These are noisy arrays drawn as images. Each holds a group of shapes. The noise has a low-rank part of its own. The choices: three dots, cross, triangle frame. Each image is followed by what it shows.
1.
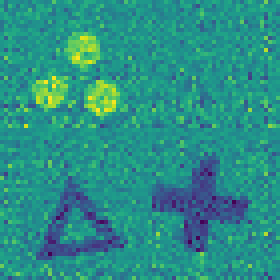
top left: light three dots; bottom left: dark triangle frame; bottom right: dark cross
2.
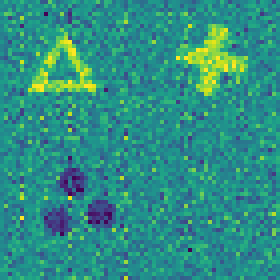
top left: light triangle frame; top right: light cross; bottom left: dark three dots
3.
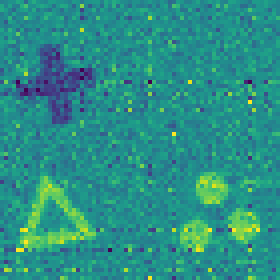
top left: dark cross; bottom left: light triangle frame; bottom right: light three dots
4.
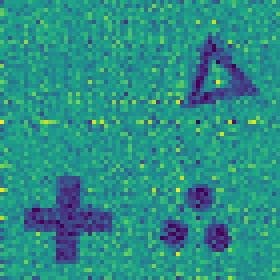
top right: dark triangle frame; bottom left: dark cross; bottom right: dark three dots
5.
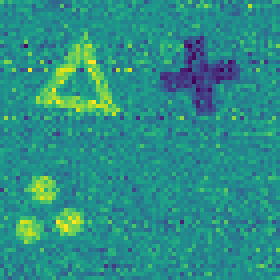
top left: light triangle frame; top right: dark cross; bottom left: light three dots
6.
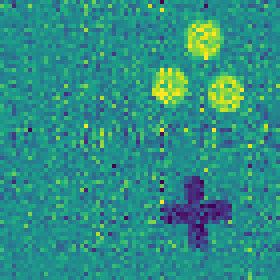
top right: light three dots; bottom right: dark cross
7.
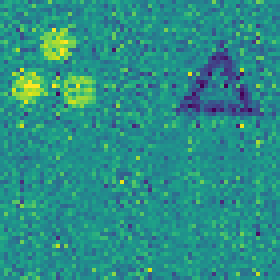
top left: light three dots; top right: dark triangle frame
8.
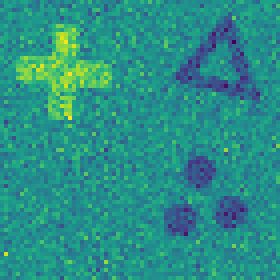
top left: light cross; top right: dark triangle frame; bottom right: dark three dots
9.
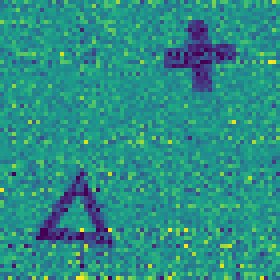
top right: dark cross; bottom left: dark triangle frame
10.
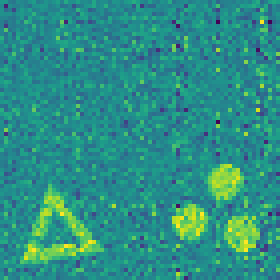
bottom left: light triangle frame; bottom right: light three dots
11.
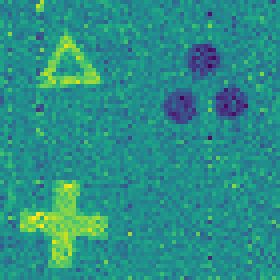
top left: light triangle frame; top right: dark three dots; bottom left: light cross
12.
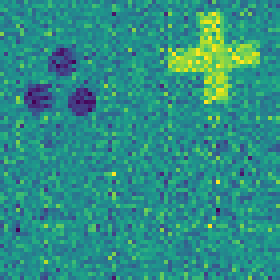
top left: dark three dots; top right: light cross
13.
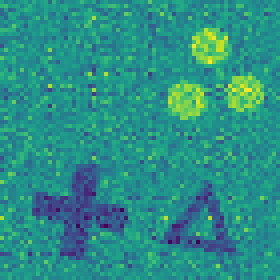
top right: light three dots; bottom left: dark cross; bottom right: dark triangle frame
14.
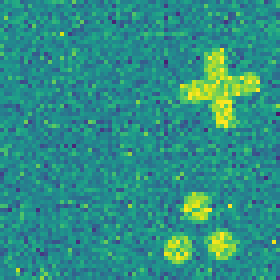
top right: light cross; bottom right: light three dots
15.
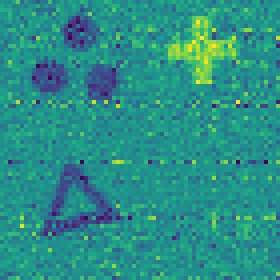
top left: dark three dots; top right: light cross; bottom left: dark triangle frame
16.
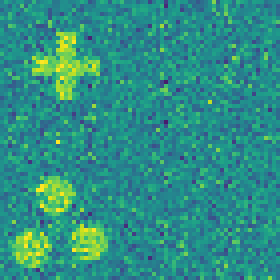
top left: light cross; bottom left: light three dots
